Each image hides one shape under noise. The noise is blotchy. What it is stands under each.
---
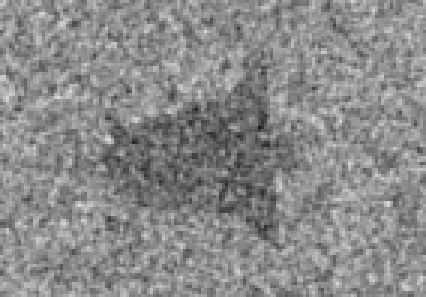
bell
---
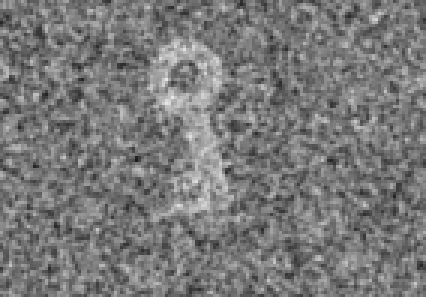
key
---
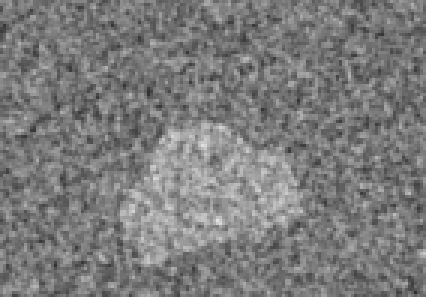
cloud
